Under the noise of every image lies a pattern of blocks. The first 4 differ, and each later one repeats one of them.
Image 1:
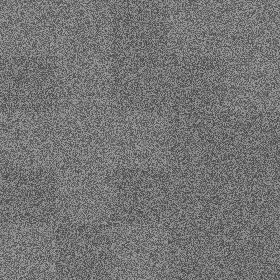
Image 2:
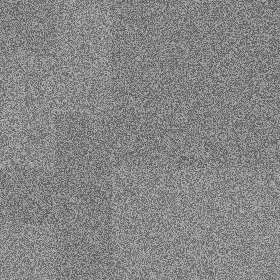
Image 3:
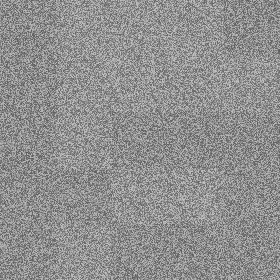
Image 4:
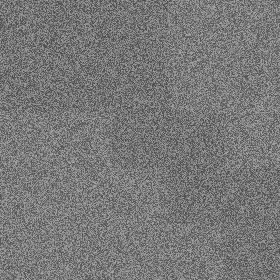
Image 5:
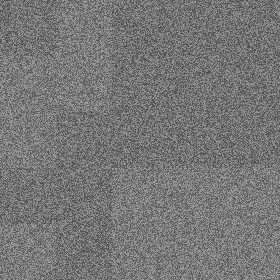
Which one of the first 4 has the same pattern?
2
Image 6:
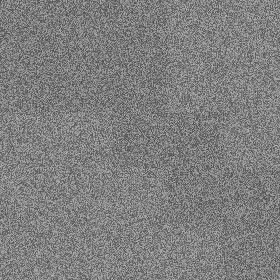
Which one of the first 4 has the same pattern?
4
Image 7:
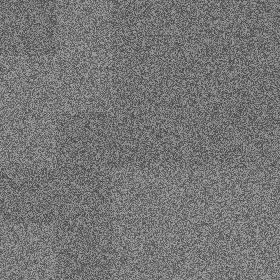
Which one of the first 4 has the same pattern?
2
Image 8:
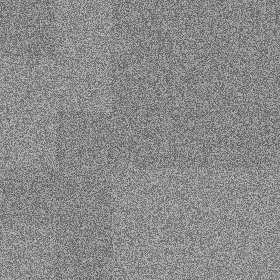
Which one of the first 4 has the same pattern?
2
